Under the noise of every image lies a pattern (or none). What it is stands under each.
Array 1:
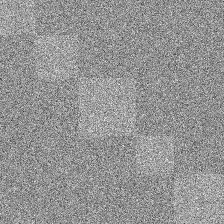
blocks along the diagonal
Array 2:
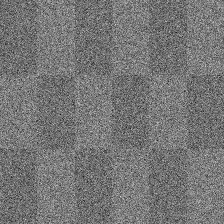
a checkerboard
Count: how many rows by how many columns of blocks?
3 by 6
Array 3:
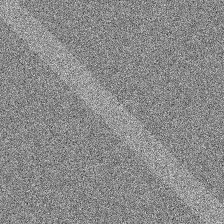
a diagonal band
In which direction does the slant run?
top left to bottom right
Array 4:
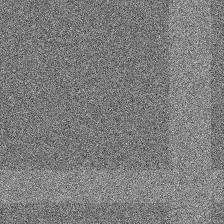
bands of rows crossing bands of columns
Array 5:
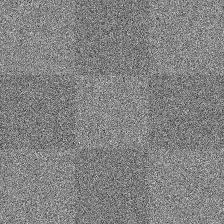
a checkerboard
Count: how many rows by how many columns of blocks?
3 by 3
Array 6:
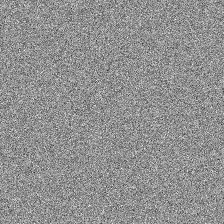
only noise
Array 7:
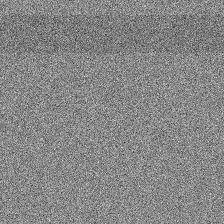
one band of rows
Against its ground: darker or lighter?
darker
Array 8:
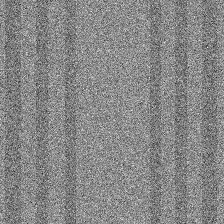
bands of columns
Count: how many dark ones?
6
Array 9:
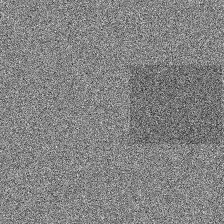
one block
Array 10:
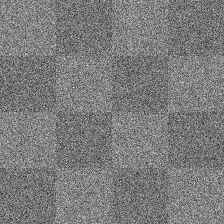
a checkerboard
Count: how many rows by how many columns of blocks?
4 by 4
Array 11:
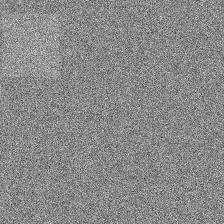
one block
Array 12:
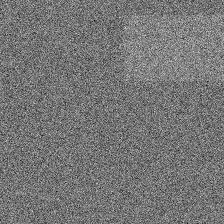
one block
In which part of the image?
top right
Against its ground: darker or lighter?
lighter
